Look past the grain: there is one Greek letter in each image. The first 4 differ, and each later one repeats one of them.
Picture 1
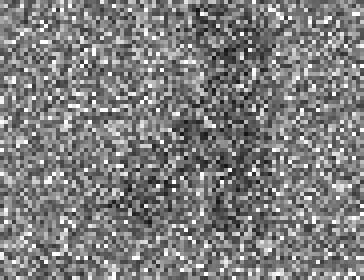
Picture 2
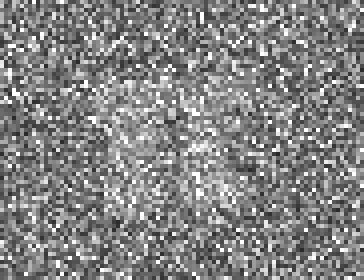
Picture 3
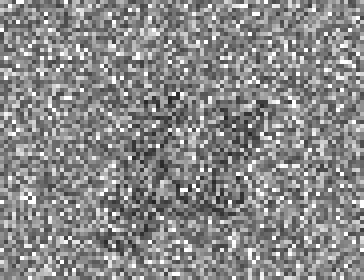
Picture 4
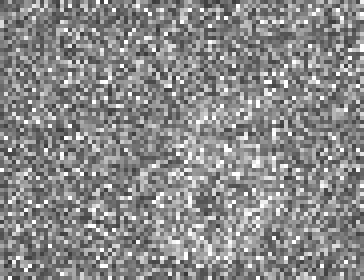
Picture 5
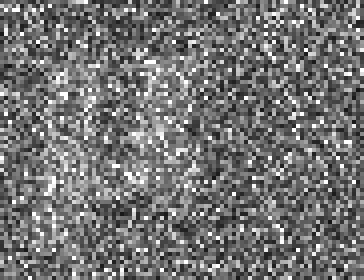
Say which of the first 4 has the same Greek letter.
3
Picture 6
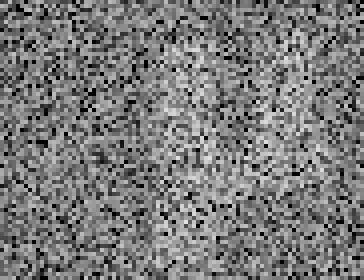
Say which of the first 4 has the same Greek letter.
3
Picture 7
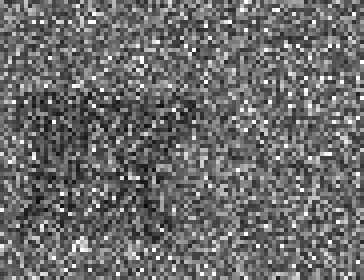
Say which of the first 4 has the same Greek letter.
2
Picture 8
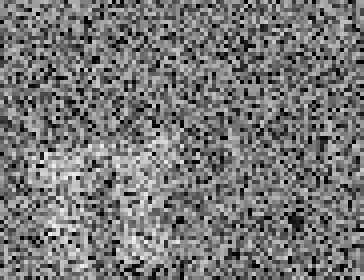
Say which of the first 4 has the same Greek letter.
2
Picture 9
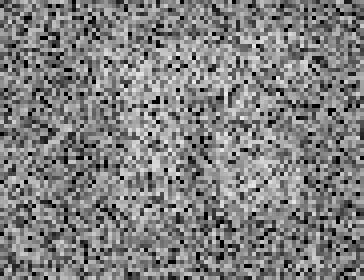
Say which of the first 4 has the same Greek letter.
2
